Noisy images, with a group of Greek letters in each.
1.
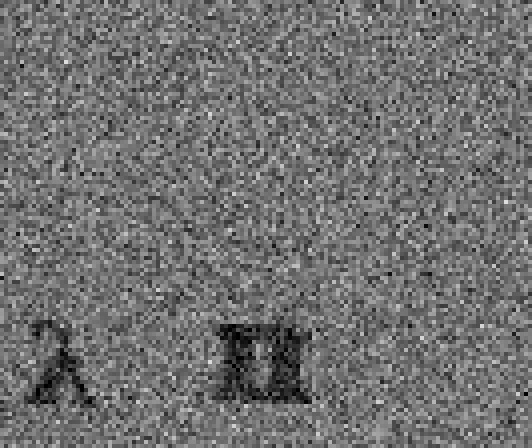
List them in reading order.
bottom left: lambda; bottom middle: pi
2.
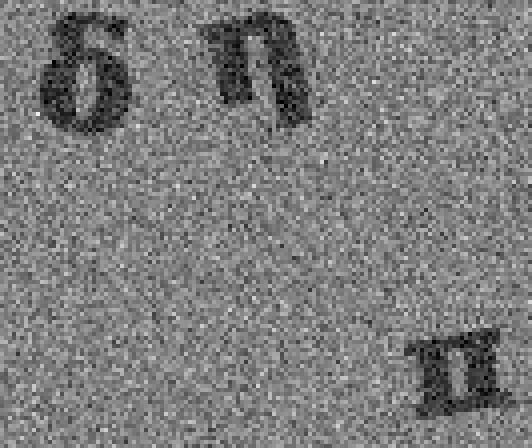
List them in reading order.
top left: delta; top middle: eta; bottom right: pi
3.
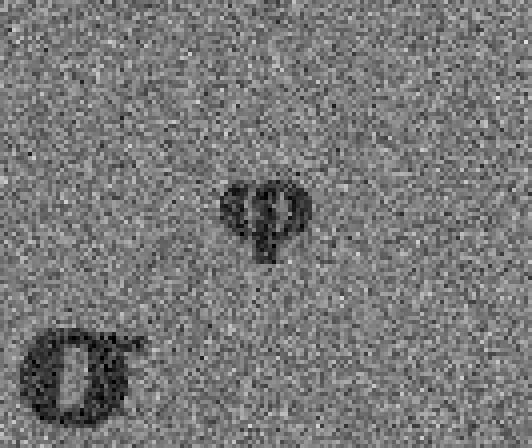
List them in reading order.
centre: phi; bottom left: sigma
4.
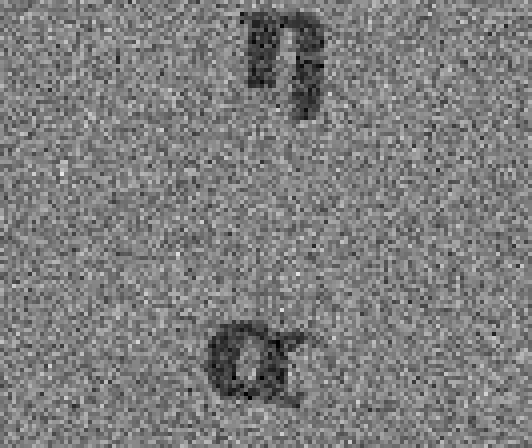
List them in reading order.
top middle: eta; bottom middle: alpha
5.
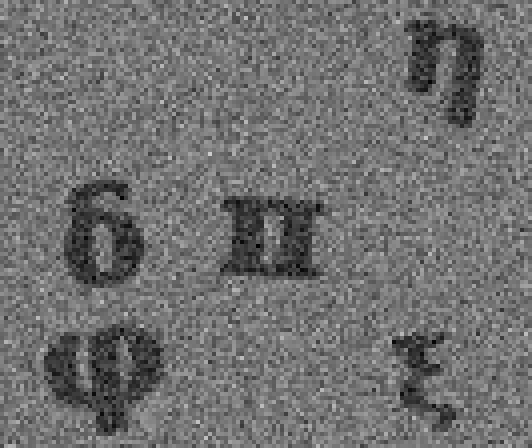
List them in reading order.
top right: eta; middle left: delta; centre: pi; bottom left: phi; bottom right: xi
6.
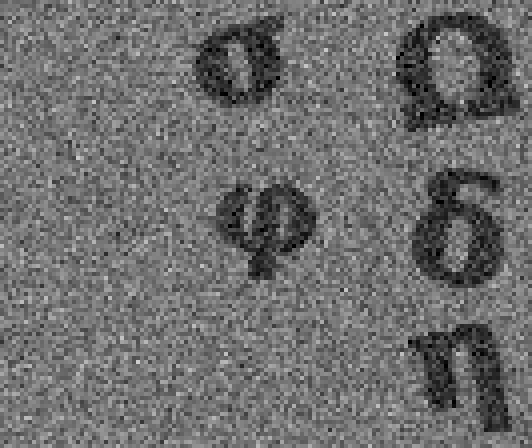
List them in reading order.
top middle: sigma; top right: omega; centre: phi; middle right: delta; bottom right: eta
